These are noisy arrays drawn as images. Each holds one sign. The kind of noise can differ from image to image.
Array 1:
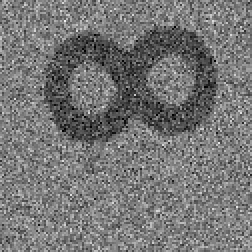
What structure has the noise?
independent entries
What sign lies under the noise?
infinity sign
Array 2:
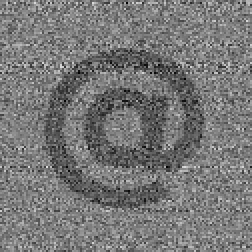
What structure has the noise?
rows of uneven size
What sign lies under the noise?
at sign
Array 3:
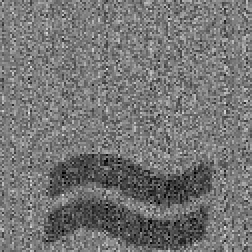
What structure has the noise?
columns of uneven size
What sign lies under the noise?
approximately sign
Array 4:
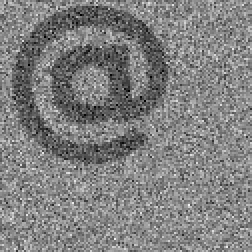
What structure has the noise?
independent entries
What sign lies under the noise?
at sign
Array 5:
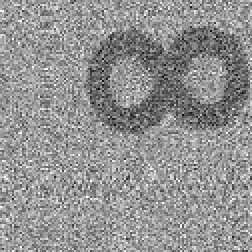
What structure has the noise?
low rank plus noise
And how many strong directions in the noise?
three or four
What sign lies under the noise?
infinity sign
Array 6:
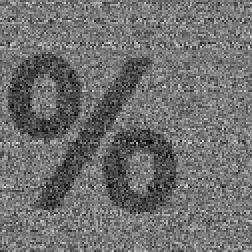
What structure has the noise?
rows of uneven size
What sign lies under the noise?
percent sign
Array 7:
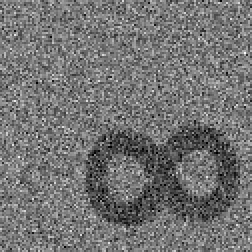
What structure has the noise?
independent entries
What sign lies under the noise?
infinity sign
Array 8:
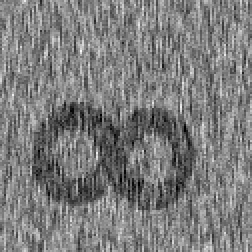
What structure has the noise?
streaked along the columns
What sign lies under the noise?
infinity sign
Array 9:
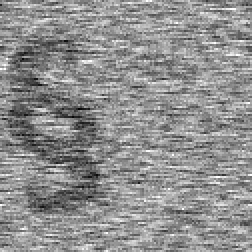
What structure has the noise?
streaked along the rows
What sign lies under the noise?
section sign
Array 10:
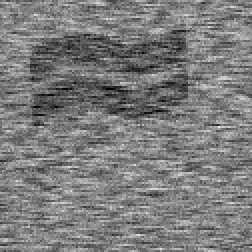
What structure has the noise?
streaked along the rows
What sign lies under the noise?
approximately sign
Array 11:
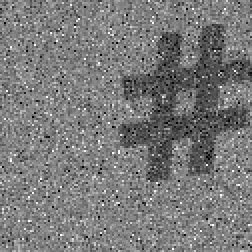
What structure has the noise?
heavy tails
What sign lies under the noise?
hash sign
